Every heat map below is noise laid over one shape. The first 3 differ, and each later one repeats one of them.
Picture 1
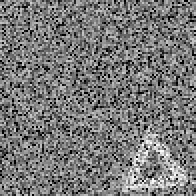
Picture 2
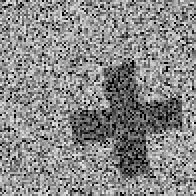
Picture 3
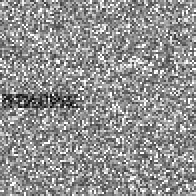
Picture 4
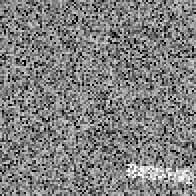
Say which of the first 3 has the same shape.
3
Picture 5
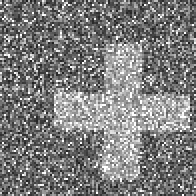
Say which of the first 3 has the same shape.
2
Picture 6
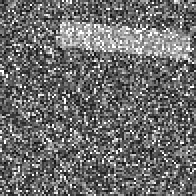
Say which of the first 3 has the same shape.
3
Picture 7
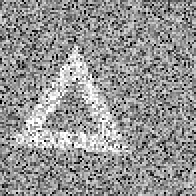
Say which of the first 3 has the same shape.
1
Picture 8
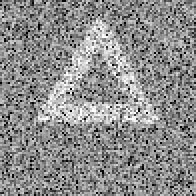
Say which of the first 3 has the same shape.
1
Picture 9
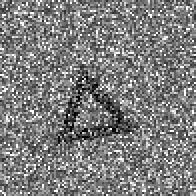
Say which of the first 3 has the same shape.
1
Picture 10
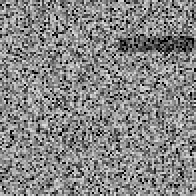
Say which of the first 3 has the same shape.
3
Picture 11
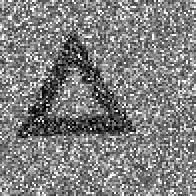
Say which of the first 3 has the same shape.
1
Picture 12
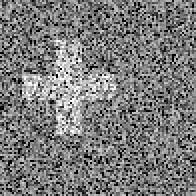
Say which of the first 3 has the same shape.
2
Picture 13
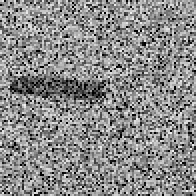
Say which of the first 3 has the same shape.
3
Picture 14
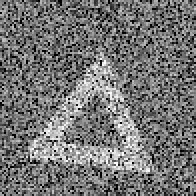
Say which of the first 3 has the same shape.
1
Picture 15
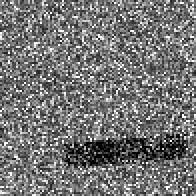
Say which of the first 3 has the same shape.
3
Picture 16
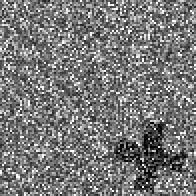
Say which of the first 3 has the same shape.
2
